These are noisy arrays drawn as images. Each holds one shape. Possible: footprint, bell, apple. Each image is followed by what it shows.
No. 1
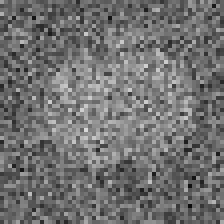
light apple
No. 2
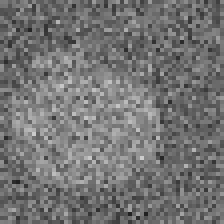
light apple
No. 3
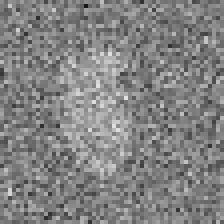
light footprint
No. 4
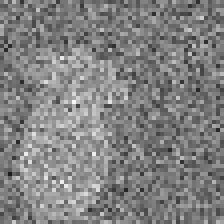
light footprint
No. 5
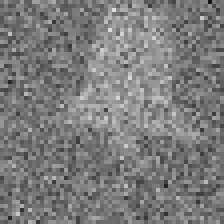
light bell
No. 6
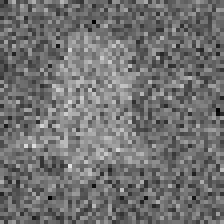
light bell
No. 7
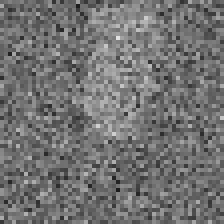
light footprint
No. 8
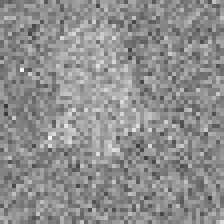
light bell
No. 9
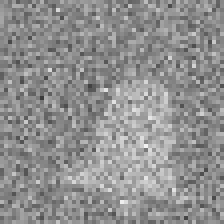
light bell
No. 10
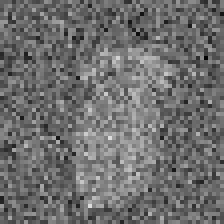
light footprint
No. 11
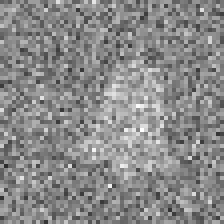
light bell
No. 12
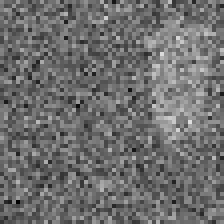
light footprint
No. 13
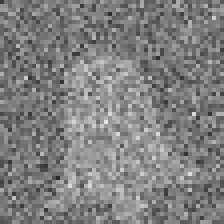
light bell
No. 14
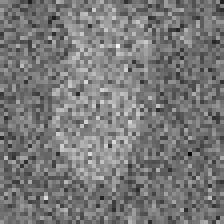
light footprint
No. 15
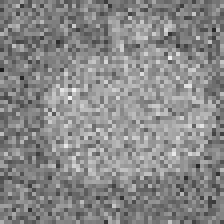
light apple
